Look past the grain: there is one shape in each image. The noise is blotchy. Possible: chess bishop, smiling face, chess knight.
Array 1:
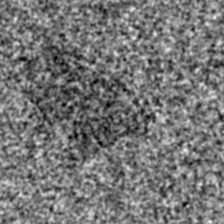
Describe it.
dark chess knight
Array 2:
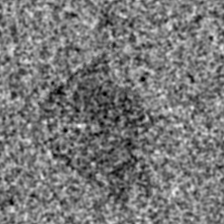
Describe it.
dark chess knight
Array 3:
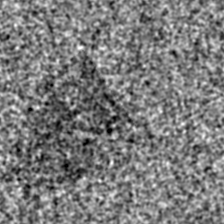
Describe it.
dark chess knight
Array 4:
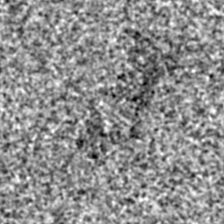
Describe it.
dark chess bishop
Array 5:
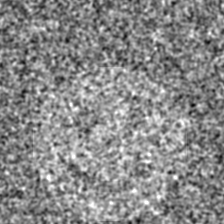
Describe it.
light smiling face
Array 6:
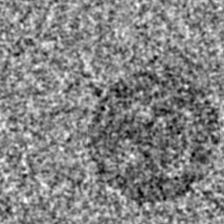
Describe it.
dark smiling face
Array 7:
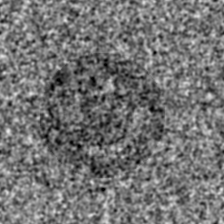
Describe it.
dark smiling face
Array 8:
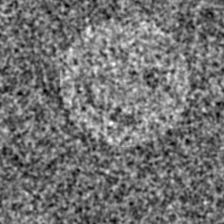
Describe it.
light smiling face
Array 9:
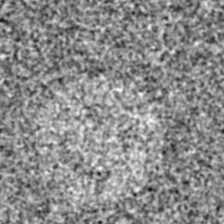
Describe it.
light smiling face
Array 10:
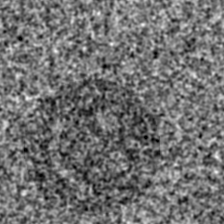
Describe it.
dark smiling face
